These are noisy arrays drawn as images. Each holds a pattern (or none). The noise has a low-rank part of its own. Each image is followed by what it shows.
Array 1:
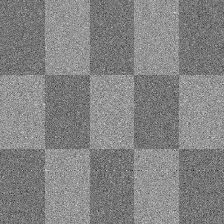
a checkerboard
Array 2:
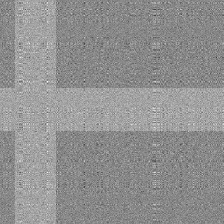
bands of rows crossing bands of columns
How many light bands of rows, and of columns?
1 and 1
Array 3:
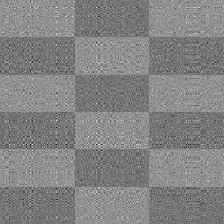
a checkerboard
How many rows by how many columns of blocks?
6 by 3
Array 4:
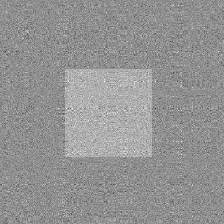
one block
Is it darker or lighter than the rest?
lighter
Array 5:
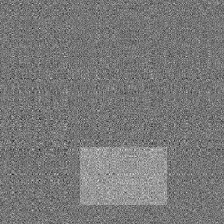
one block
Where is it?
bottom middle
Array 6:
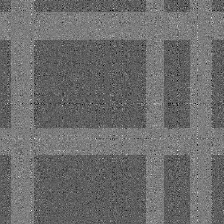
bands of rows crossing bands of columns
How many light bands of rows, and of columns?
2 and 3
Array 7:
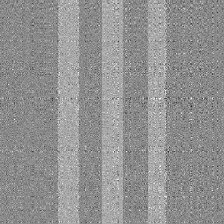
bands of columns
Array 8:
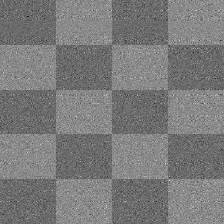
a checkerboard
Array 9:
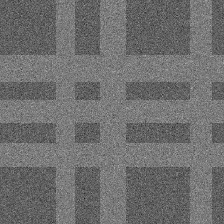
bands of rows crossing bands of columns
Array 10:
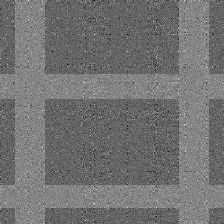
bands of rows crossing bands of columns
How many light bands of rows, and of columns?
2 and 2
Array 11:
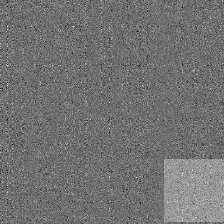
one block
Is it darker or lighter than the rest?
lighter
